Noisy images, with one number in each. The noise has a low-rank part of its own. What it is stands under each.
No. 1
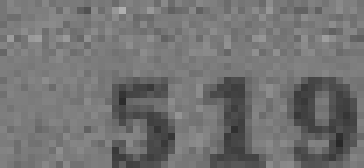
519
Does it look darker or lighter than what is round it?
darker
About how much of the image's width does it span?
two thirds
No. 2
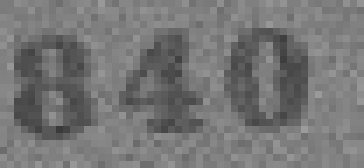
840
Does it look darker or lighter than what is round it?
darker
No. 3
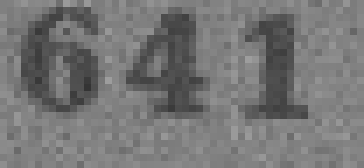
641
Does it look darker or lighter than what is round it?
darker
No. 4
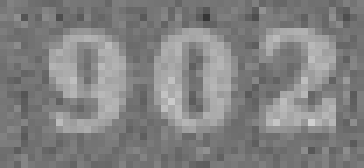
902
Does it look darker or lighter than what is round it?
lighter
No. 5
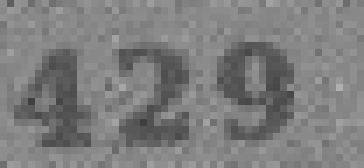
429
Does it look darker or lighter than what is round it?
darker
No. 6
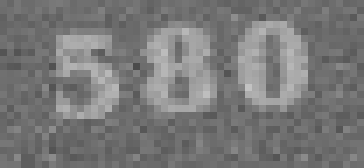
580
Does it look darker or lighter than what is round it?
lighter
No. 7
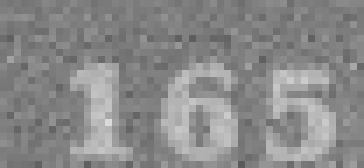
165
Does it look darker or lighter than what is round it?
lighter
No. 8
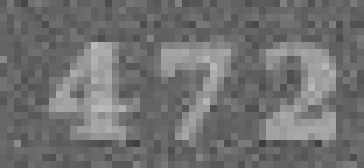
472
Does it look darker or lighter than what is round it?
lighter
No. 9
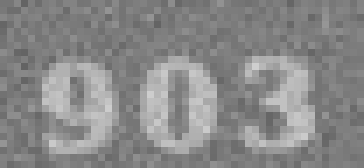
903
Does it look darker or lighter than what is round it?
lighter
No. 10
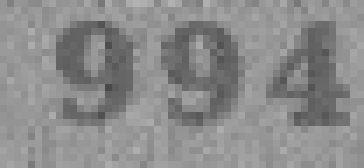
994
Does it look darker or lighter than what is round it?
darker
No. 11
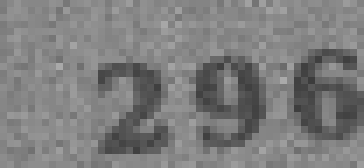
296
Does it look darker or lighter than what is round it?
darker
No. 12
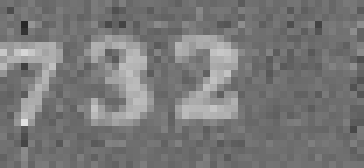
732
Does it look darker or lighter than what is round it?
lighter
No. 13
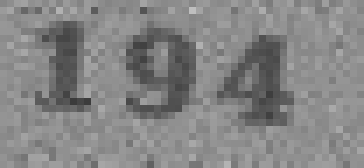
194
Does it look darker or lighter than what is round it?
darker
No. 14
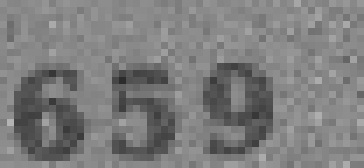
659
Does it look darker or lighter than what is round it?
darker
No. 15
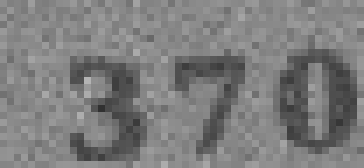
370
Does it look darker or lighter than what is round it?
darker
